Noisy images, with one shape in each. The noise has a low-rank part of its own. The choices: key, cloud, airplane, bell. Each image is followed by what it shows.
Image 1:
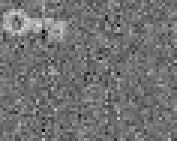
key
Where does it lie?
top left
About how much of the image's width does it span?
a third
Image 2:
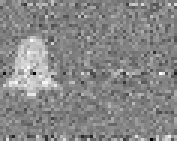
bell
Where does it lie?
middle left
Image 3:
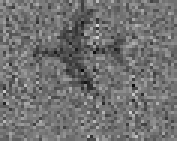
airplane
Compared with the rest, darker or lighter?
darker
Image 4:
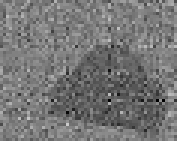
cloud
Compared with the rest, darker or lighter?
darker
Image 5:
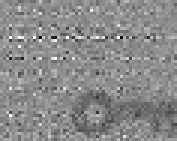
key
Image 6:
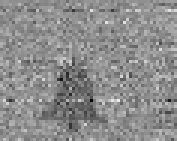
bell
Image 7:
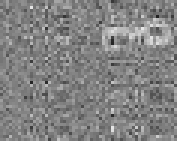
key
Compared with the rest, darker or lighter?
lighter
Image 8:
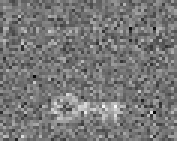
key
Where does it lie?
bottom middle
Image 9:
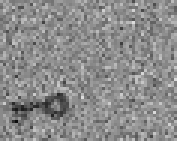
key
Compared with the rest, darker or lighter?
darker
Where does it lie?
bottom left
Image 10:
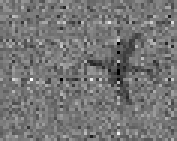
airplane
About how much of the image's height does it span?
half
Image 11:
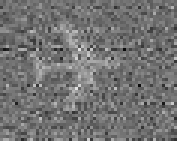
airplane
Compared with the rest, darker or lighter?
lighter
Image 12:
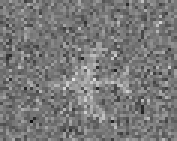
airplane
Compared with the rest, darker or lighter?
lighter
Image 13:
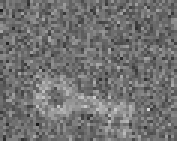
key
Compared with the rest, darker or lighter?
lighter
